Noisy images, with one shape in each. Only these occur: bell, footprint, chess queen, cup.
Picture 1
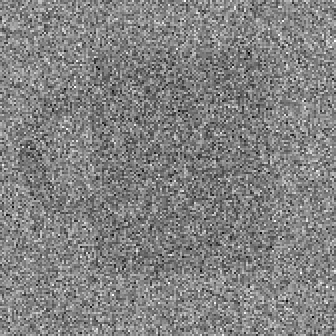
cup
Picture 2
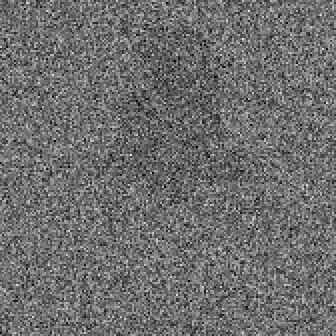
bell
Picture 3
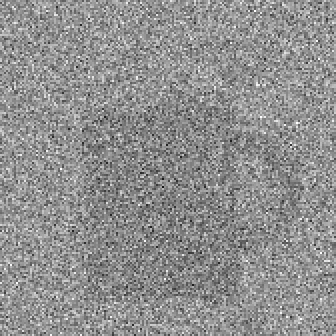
cup
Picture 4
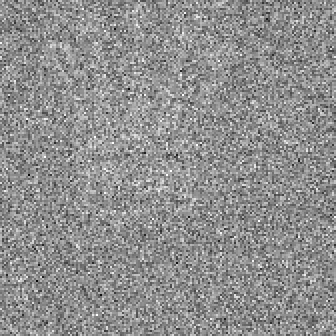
chess queen
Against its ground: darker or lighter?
lighter
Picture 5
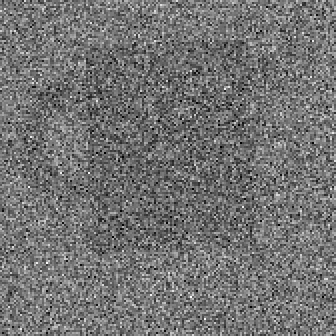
cup
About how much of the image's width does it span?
two thirds
